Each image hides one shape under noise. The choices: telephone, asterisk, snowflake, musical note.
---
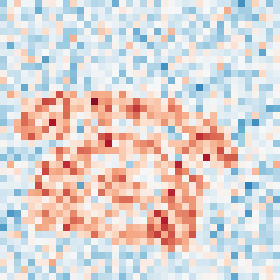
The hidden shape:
telephone
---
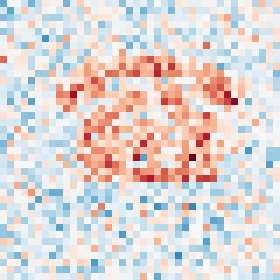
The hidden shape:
telephone
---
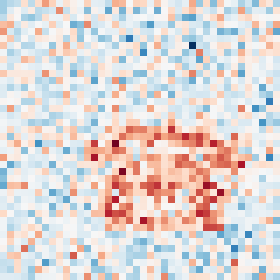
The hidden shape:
telephone
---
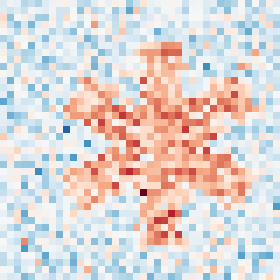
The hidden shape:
asterisk
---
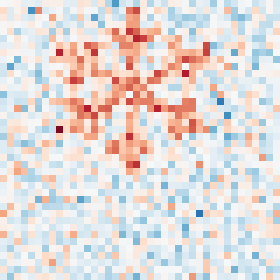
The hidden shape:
snowflake
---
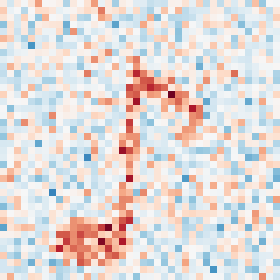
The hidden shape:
musical note
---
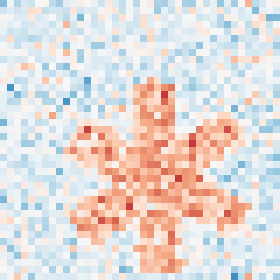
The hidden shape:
asterisk
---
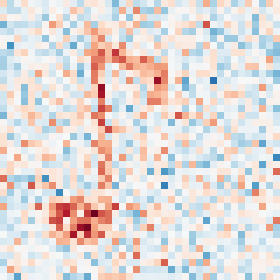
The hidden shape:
musical note
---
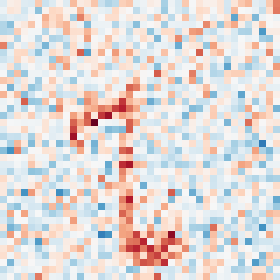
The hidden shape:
musical note
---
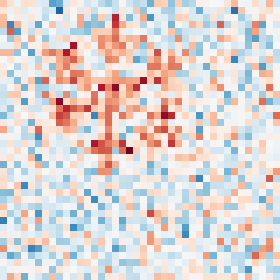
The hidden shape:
snowflake
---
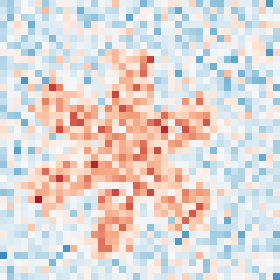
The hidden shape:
asterisk
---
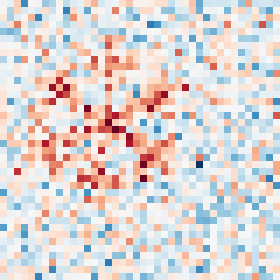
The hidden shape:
snowflake
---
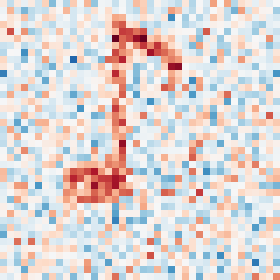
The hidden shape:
musical note
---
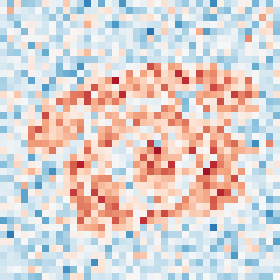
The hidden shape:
telephone
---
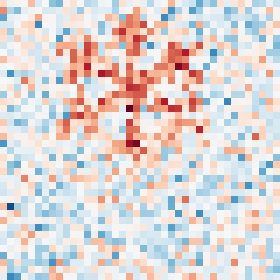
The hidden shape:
snowflake
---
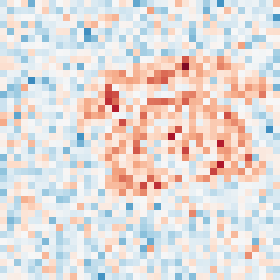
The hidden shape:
telephone
